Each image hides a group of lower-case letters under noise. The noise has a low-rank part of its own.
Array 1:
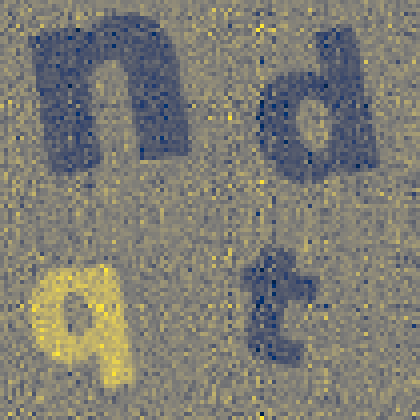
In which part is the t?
bottom right
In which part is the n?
top left
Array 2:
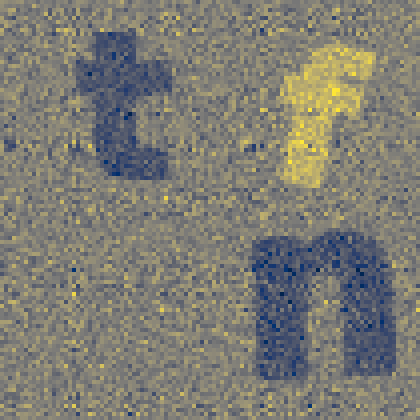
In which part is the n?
bottom right
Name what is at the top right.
f
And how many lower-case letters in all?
3
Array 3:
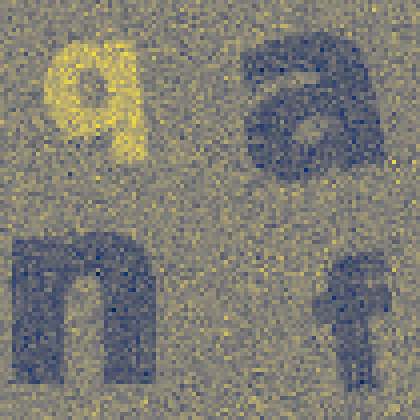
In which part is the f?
bottom right
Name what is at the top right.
a
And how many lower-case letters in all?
4
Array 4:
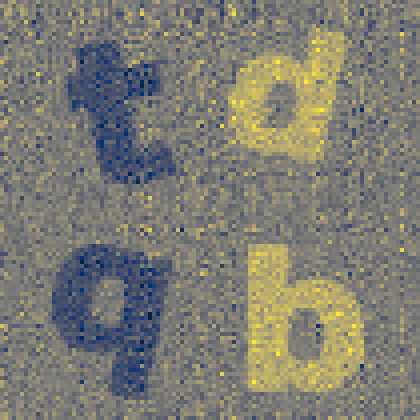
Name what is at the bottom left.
q
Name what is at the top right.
d
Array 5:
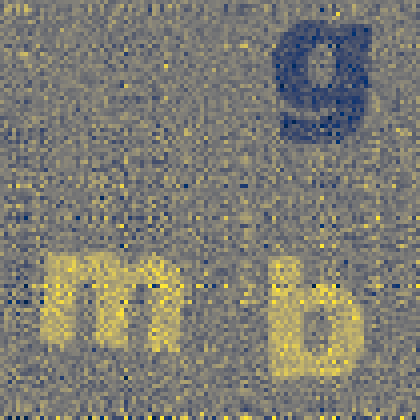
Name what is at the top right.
g
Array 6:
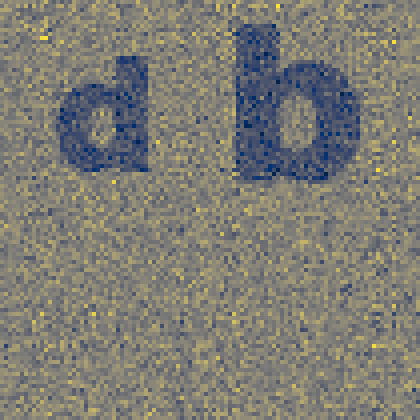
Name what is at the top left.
d
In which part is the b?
top right
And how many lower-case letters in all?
2
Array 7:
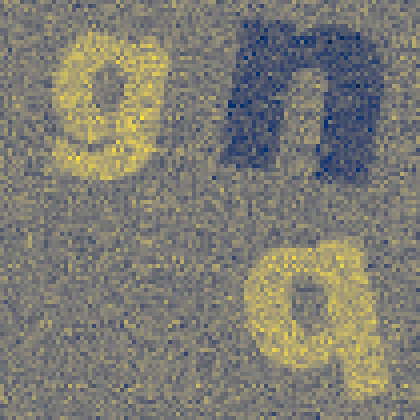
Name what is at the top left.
g
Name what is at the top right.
n
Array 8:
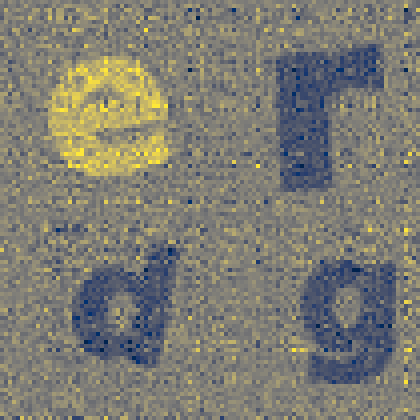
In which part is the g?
bottom right
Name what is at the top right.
r
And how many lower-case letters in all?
4
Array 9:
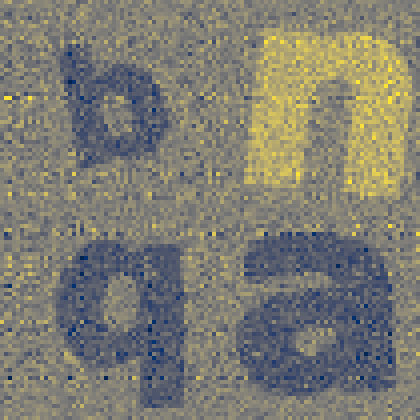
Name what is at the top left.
b
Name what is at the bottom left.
q
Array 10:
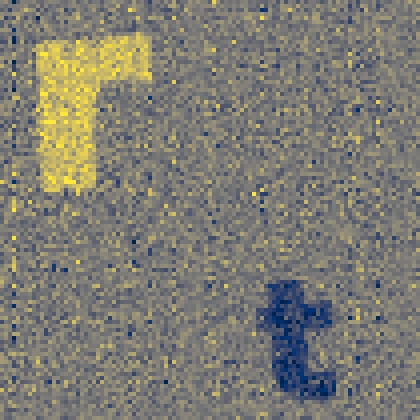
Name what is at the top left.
r
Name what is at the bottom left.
nothing
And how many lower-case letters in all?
2
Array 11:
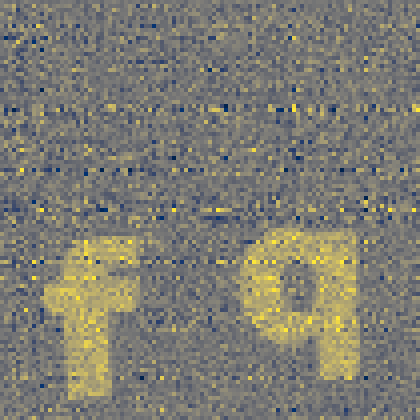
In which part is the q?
bottom right
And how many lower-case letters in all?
2
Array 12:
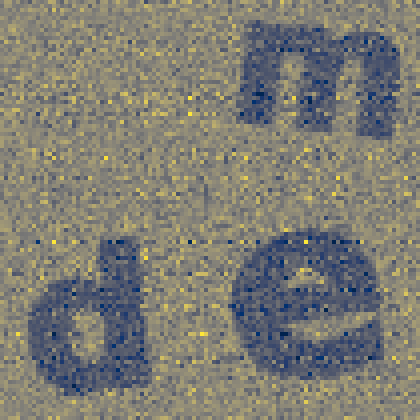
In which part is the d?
bottom left
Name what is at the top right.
m
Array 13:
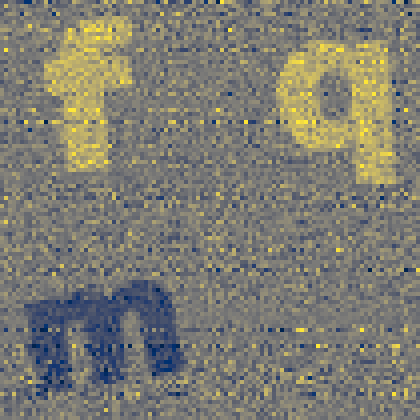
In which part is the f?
top left
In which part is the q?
top right
